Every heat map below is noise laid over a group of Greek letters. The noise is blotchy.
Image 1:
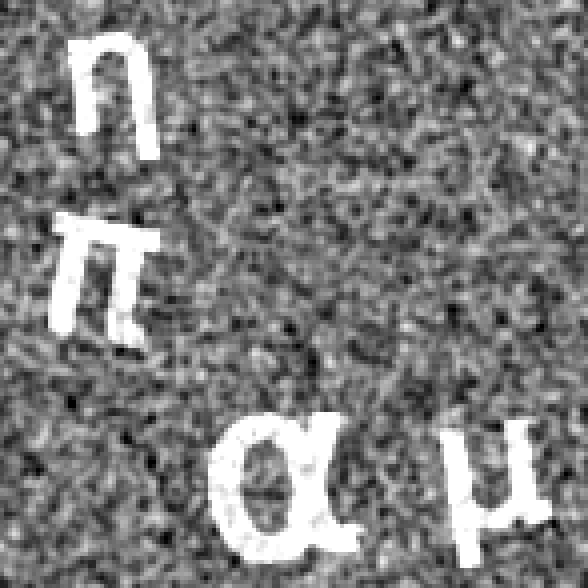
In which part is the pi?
middle left
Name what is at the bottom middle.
alpha
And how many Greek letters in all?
4
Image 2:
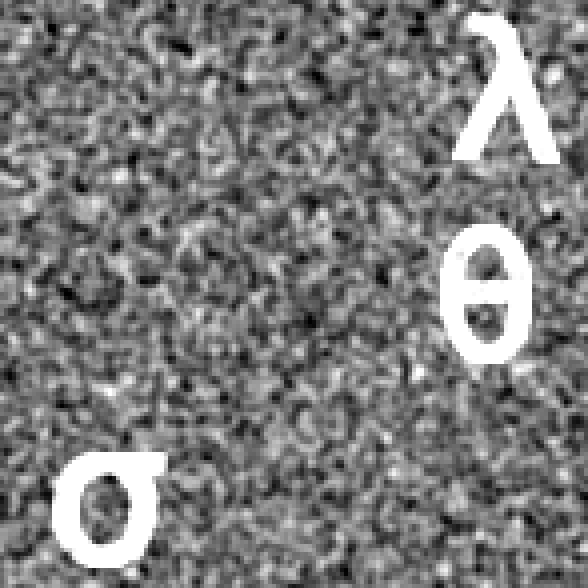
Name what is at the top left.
nothing
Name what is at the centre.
nothing
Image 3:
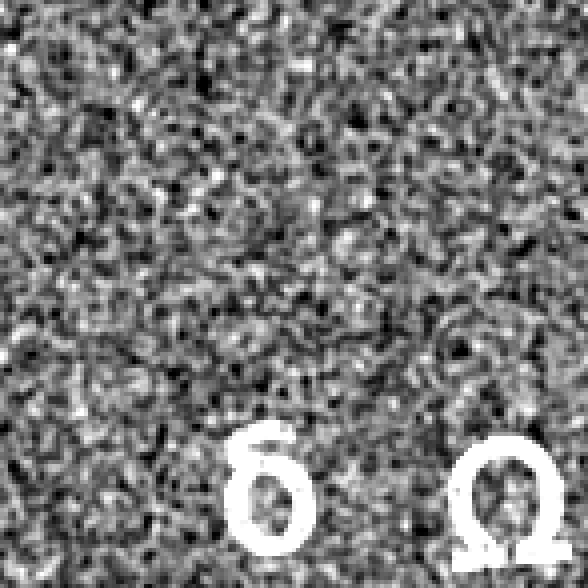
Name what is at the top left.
nothing
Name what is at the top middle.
nothing
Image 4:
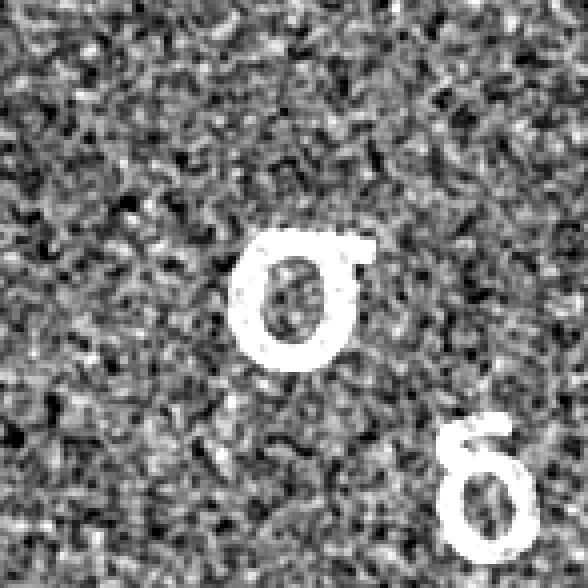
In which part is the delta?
bottom right
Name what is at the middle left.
nothing
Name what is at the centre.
sigma
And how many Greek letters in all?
2
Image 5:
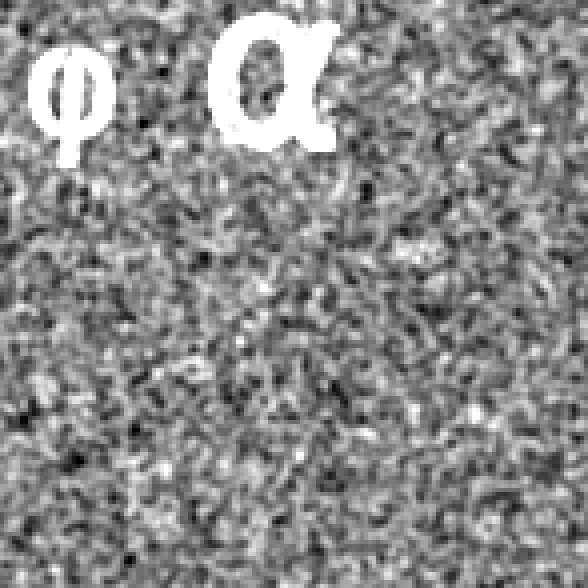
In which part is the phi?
top left
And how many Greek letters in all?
2
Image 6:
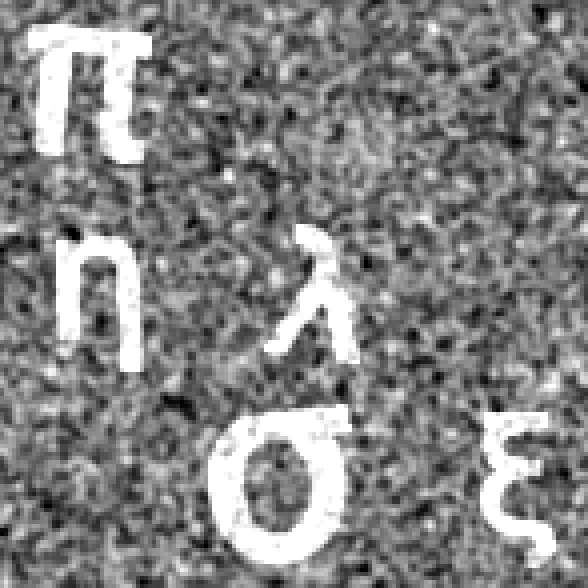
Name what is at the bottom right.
xi
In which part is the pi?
top left
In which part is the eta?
middle left
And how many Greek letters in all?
5
